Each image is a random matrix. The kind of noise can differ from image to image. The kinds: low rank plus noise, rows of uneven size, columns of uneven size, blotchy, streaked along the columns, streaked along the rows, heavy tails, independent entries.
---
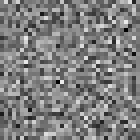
low rank plus noise
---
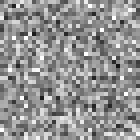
independent entries
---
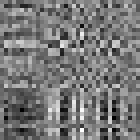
low rank plus noise
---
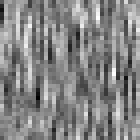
streaked along the columns
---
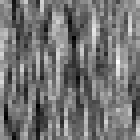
streaked along the columns
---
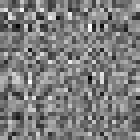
low rank plus noise
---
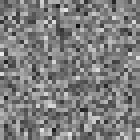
independent entries
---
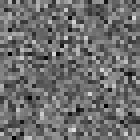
independent entries
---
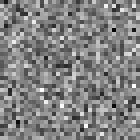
independent entries
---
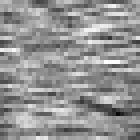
streaked along the rows
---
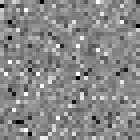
heavy tails
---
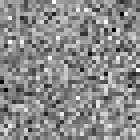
independent entries
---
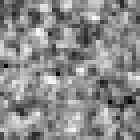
blotchy
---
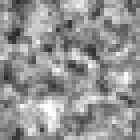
blotchy
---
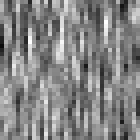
streaked along the columns
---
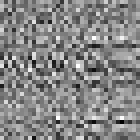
low rank plus noise
